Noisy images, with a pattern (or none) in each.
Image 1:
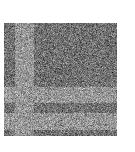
bands of rows crossing bands of columns
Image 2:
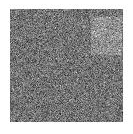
one block
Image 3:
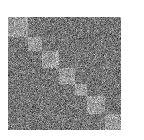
blocks along the diagonal
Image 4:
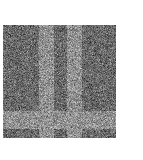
bands of rows crossing bands of columns
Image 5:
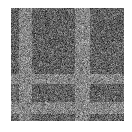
bands of rows crossing bands of columns
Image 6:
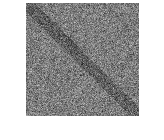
a diagonal band
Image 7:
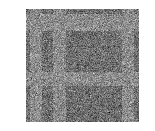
bands of rows crossing bands of columns
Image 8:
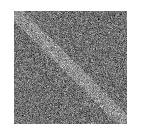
a diagonal band
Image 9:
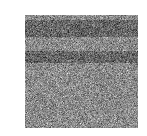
bands of rows
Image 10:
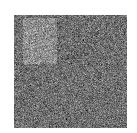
one block
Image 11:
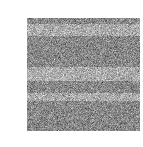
bands of rows
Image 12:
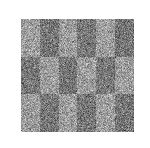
a checkerboard
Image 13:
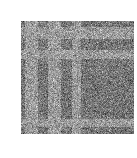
bands of rows crossing bands of columns
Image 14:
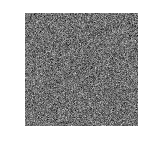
only noise
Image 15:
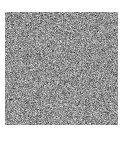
only noise
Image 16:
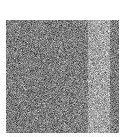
one band of columns
